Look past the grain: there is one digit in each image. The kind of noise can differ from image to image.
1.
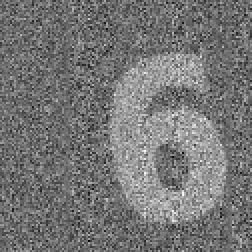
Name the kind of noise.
columns of uneven size
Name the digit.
6
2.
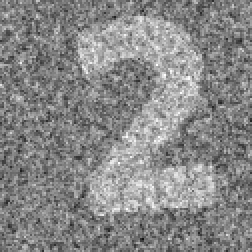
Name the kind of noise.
blotchy
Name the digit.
2
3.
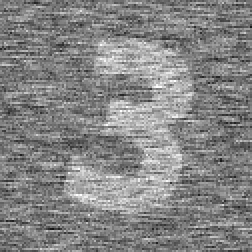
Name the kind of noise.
streaked along the rows
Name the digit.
3
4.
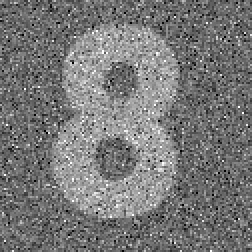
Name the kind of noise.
heavy tails
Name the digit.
8
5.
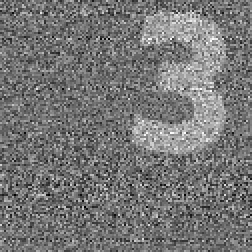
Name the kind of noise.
rows of uneven size
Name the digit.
3
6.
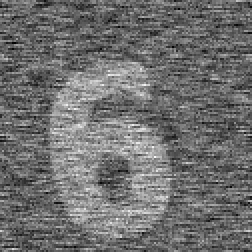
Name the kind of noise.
streaked along the rows
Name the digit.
6
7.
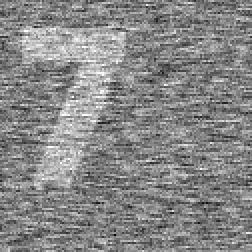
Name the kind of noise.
streaked along the rows
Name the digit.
7
